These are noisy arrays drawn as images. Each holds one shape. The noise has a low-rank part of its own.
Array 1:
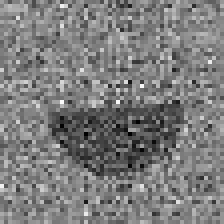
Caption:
dark half disc
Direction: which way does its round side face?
down
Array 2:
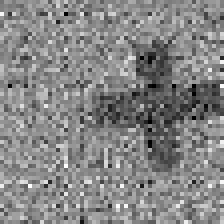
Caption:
dark cross
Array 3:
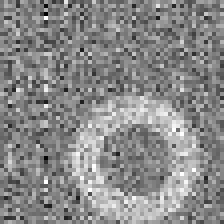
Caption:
light ring
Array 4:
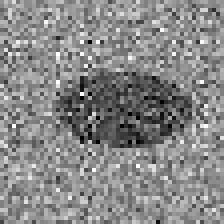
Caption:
dark ellipse
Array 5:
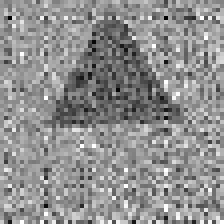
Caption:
dark triangle
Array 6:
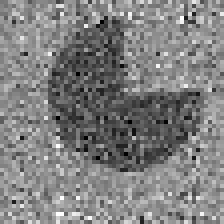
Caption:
dark disc with a wedge cut out
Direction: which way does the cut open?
up and right
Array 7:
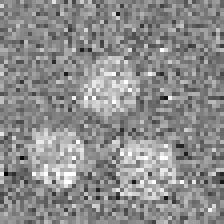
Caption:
light three dots
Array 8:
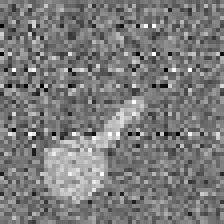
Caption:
light lollipop
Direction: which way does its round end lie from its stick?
down and left
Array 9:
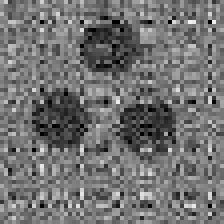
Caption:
dark three dots
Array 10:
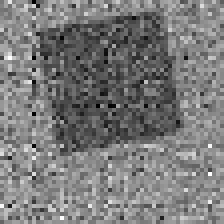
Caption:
dark square
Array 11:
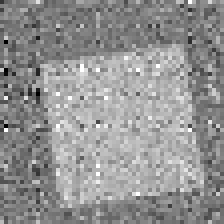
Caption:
light square
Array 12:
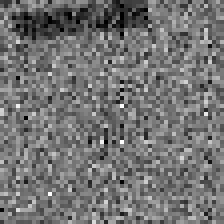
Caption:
dark bar
